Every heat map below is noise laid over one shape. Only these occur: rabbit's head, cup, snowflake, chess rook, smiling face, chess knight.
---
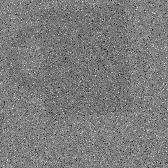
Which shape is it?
cup
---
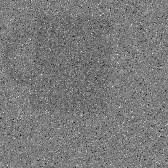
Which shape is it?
cup
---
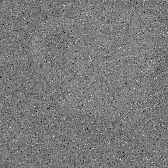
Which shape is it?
cup
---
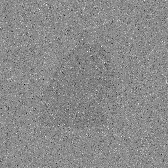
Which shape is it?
chess knight
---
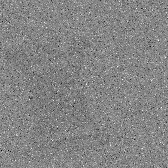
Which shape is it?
chess rook
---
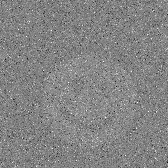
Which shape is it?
smiling face
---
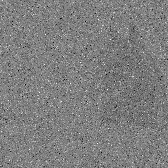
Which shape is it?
chess knight
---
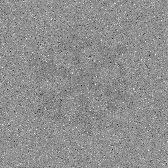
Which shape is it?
snowflake
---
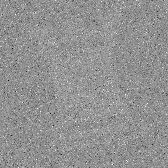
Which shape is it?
chess rook
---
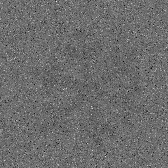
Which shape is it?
snowflake
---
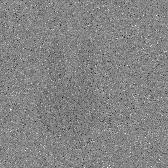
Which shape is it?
rabbit's head
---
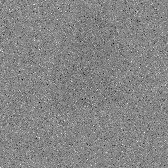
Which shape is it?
chess knight
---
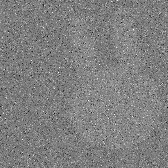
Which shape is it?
rabbit's head
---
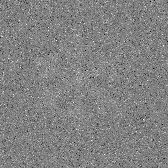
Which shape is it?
snowflake
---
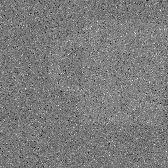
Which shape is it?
cup
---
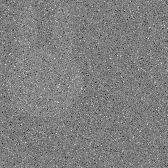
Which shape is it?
rabbit's head
